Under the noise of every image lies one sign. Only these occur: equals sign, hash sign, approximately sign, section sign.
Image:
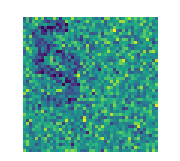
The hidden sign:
section sign
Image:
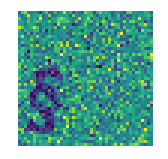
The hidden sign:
section sign
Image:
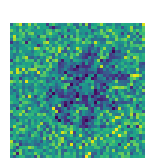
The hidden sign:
hash sign
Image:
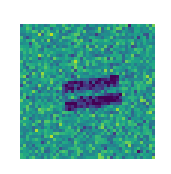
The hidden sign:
equals sign
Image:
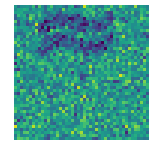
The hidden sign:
approximately sign
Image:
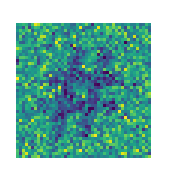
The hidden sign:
hash sign
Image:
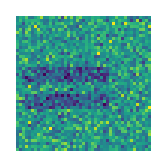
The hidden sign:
equals sign
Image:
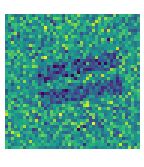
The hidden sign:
equals sign
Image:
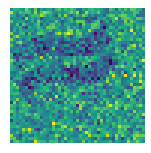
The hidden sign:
approximately sign
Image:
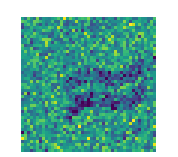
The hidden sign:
approximately sign
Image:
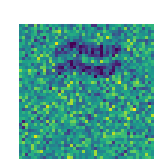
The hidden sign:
approximately sign
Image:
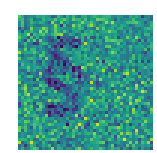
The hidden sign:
section sign
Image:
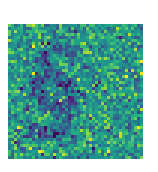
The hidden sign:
section sign
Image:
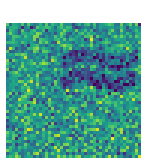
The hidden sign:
approximately sign
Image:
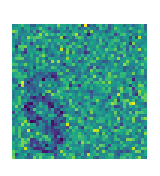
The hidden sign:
section sign
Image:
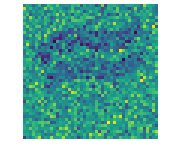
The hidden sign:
approximately sign
